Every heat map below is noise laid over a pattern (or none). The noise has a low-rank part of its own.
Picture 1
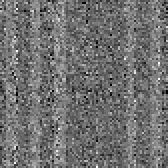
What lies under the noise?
bands of columns
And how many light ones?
5
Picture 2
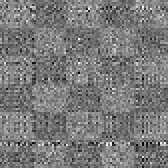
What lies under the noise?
a checkerboard
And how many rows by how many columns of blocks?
6 by 5
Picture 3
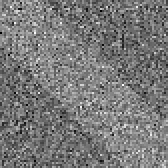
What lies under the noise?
a diagonal band
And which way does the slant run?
top left to bottom right
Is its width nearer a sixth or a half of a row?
a half
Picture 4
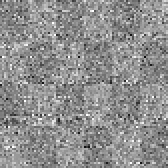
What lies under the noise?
a checkerboard
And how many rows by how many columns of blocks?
4 by 6
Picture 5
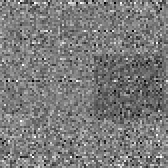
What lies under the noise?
one block
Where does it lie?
middle right
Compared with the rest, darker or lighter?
darker
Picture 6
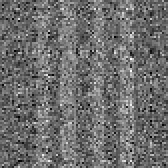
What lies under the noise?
bands of columns
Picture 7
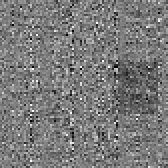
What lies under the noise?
one block
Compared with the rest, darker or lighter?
darker
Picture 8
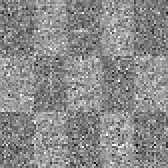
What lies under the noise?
a checkerboard
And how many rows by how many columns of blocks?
3 by 5
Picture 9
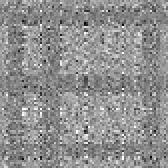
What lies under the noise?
bands of rows crossing bands of columns
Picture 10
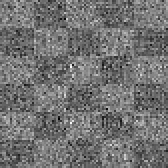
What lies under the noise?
a checkerboard
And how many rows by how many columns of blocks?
6 by 5
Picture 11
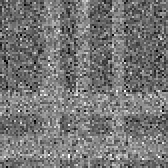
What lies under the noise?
bands of rows crossing bands of columns
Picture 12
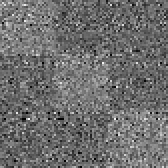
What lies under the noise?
blocks along the diagonal
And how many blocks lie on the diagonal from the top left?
3
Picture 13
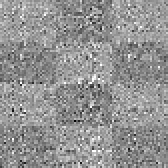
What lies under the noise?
a checkerboard
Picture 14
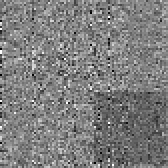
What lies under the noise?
one block
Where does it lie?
bottom right
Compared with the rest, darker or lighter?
darker
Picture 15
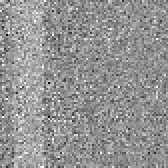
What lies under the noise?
one band of columns
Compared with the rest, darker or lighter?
lighter
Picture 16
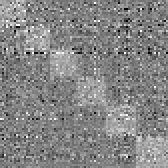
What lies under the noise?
blocks along the diagonal
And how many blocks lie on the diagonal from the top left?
6
